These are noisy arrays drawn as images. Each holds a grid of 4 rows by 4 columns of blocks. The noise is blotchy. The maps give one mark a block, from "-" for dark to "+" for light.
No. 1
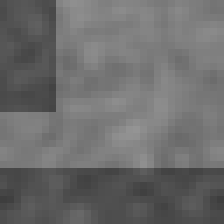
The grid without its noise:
- + + +
- + + +
+ + + +
- - - -
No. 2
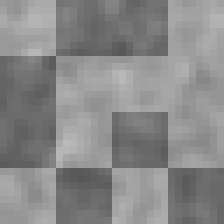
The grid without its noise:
+ - - +
- + + +
- + - +
+ - + -
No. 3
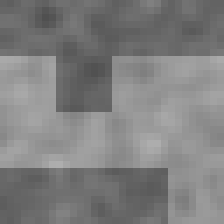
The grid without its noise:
- - - -
+ - + +
+ + + +
- - - +
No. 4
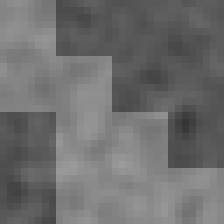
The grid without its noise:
+ - - -
+ + - -
- + + -
- + + +
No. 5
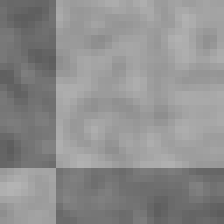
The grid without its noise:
- + + +
- + + +
- + + +
+ - - -
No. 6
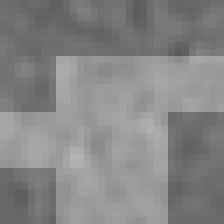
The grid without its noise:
- - - -
- + + +
+ + + -
- + + -
